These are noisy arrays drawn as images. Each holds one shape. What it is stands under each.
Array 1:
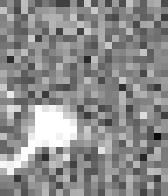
lollipop
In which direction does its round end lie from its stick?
up and right
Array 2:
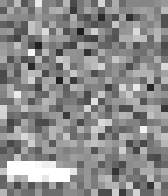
bar
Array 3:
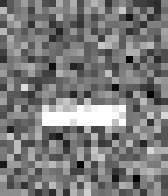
bar
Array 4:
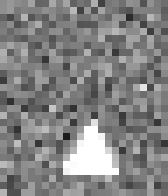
triangle
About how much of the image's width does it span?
a third
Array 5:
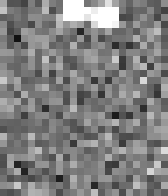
dumbbell
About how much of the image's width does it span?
a third
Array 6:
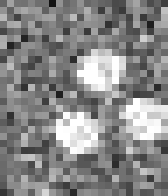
three dots
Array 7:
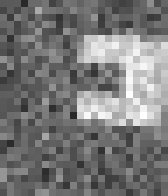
square with a notch
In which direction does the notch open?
left
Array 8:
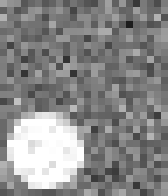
disc
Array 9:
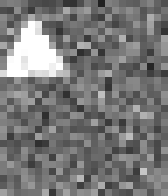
triangle
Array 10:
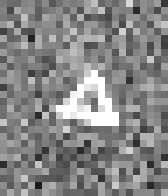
triangle frame
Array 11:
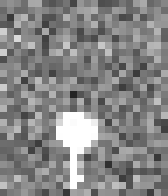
lollipop
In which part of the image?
bottom middle
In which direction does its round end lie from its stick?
up
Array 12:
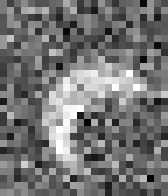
crescent
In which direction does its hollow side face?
down and right
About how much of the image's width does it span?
two thirds
